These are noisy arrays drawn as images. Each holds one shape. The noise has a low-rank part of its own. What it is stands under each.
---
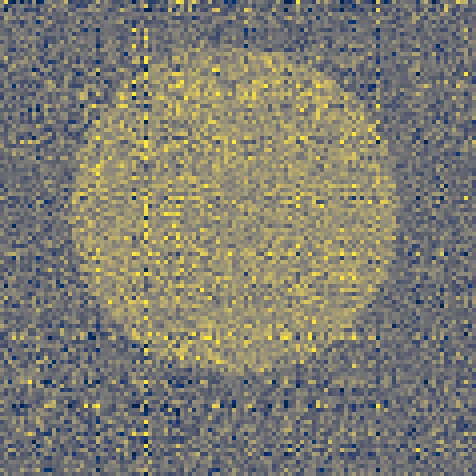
disc
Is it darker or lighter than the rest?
lighter
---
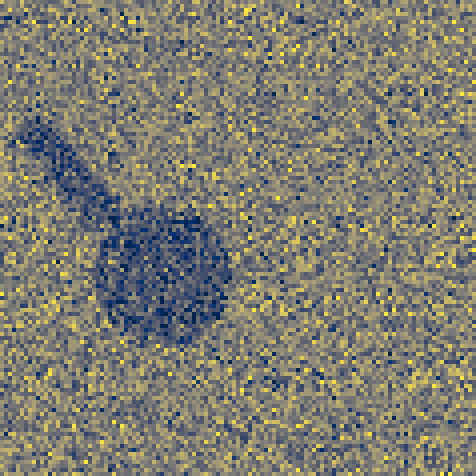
lollipop
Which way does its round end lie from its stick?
down and right
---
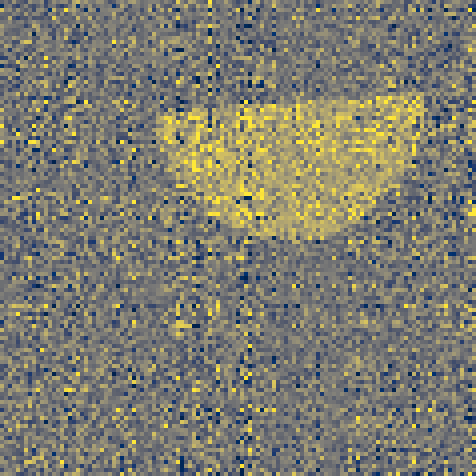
half disc
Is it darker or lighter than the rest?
lighter
